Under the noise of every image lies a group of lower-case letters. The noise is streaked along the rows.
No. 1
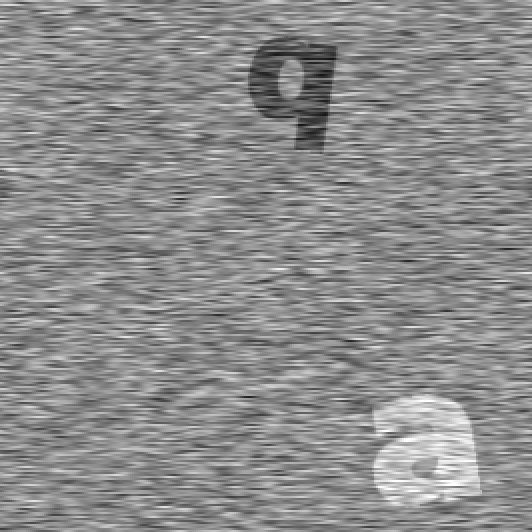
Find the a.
bottom right
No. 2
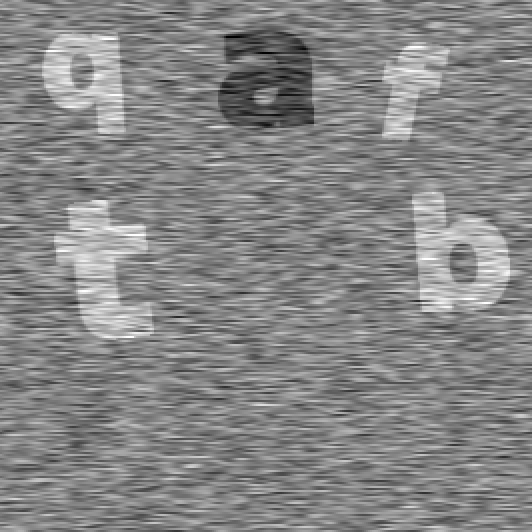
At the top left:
q
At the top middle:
a
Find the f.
top right
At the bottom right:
nothing
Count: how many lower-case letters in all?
5
